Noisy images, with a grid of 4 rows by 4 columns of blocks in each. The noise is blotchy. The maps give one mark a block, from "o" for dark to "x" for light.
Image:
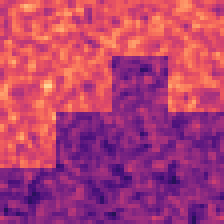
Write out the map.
xxxx
xxox
xooo
oooo
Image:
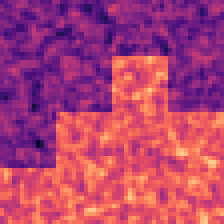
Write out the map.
oooo
ooxo
oxxx
xxxx
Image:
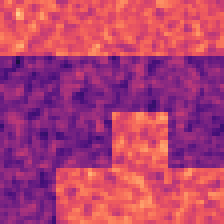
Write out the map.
xxxx
oooo
ooxo
oxxx
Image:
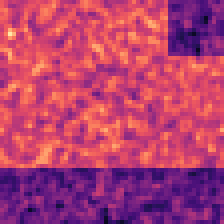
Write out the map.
xxxo
xxxx
xxxx
oooo
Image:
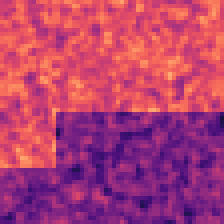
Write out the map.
xxxx
xxxx
xooo
oooo
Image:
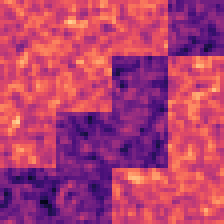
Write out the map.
xxxo
xxox
xoox
ooxx
